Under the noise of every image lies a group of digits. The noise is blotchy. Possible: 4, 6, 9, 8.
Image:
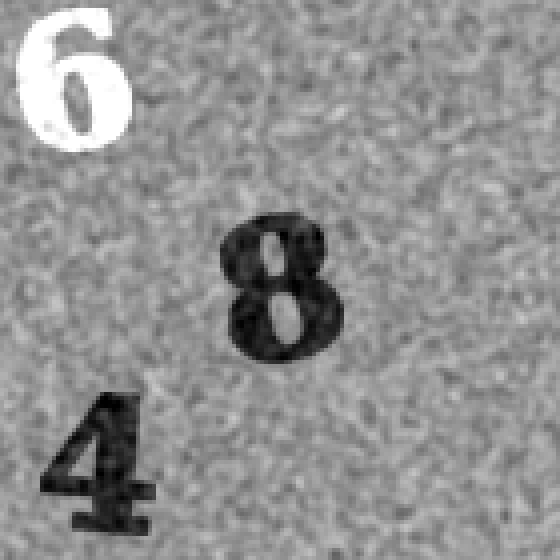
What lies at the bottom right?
nothing
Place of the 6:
top left
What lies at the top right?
nothing
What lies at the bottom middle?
nothing
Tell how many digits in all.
3
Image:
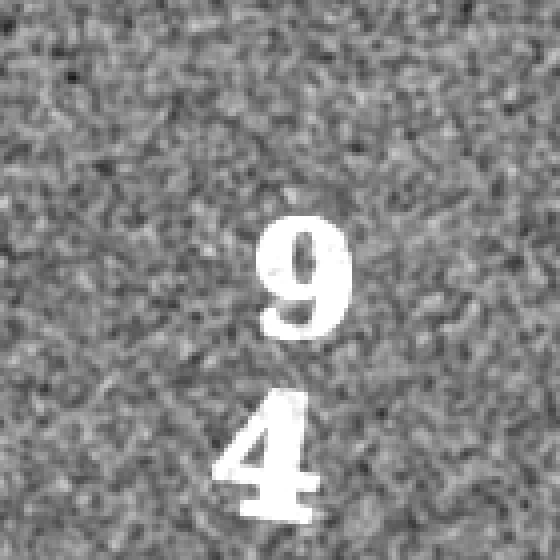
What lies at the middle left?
nothing
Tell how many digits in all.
2
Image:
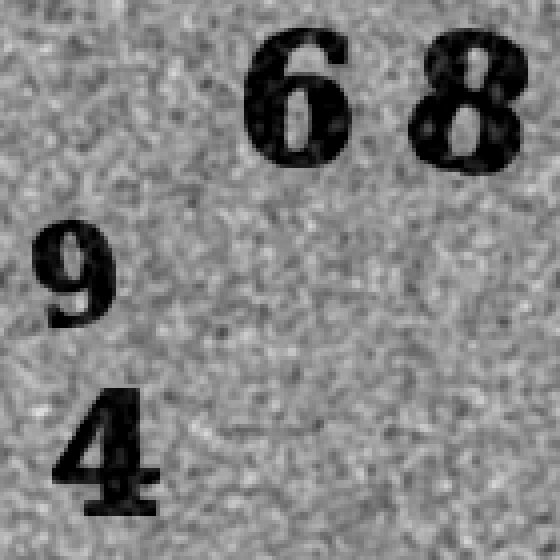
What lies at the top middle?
6
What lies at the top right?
8
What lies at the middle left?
9
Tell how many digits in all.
4
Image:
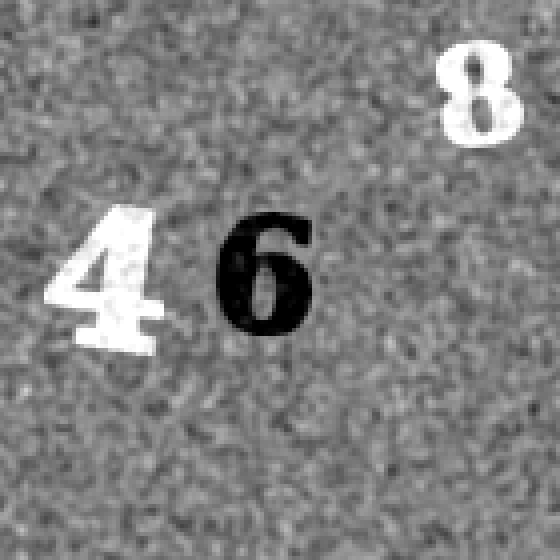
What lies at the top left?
nothing
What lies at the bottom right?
nothing
